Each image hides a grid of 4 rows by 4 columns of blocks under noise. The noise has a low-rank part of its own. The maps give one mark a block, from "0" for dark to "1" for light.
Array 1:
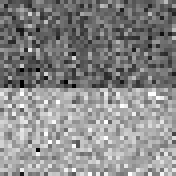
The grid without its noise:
0 0 0 0
0 0 0 0
1 1 1 1
1 1 1 1
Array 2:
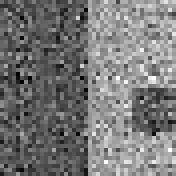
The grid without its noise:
0 0 1 1
0 0 1 1
0 0 1 0
0 0 1 1
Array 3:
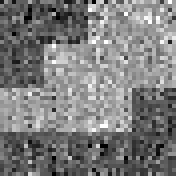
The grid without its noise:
0 0 1 1
0 1 1 1
1 1 1 0
0 0 0 0
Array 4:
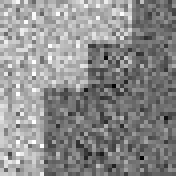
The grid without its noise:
1 1 1 0
1 1 0 0
1 0 0 0
1 0 0 0
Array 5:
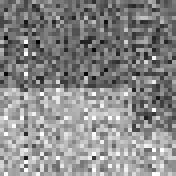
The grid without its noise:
0 0 0 0
0 0 0 0
1 1 1 0
1 1 1 1
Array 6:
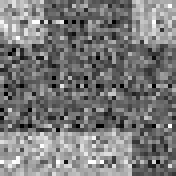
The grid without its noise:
1 0 0 1
0 0 0 0
0 0 0 0
1 1 1 0
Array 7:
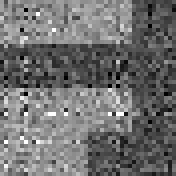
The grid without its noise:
1 1 1 0
0 0 0 0
1 1 1 0
1 1 0 0
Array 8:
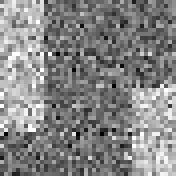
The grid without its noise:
1 0 0 0
1 0 0 0
1 0 0 1
0 0 0 1
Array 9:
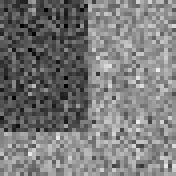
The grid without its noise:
0 0 1 1
0 0 1 1
0 0 1 1
1 1 1 1
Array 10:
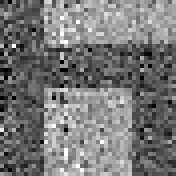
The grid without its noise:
0 1 1 1
0 0 0 0
0 1 1 0
0 1 1 0
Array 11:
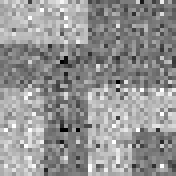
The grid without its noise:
1 1 0 0
0 0 0 0
1 0 1 1
1 0 1 0
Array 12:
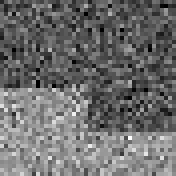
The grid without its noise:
0 0 0 0
0 0 0 0
1 1 0 0
1 1 1 1
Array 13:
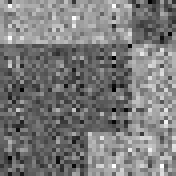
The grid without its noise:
1 1 1 0
0 0 0 1
0 0 0 1
0 0 1 1
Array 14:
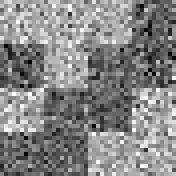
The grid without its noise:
1 1 1 0
0 1 0 0
1 0 0 1
0 0 1 1
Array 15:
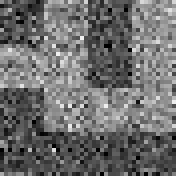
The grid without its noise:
0 1 0 1
1 1 0 1
0 1 1 1
0 0 0 0
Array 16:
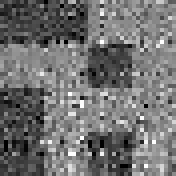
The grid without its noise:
0 0 1 1
1 1 0 1
0 1 1 1
0 1 0 1
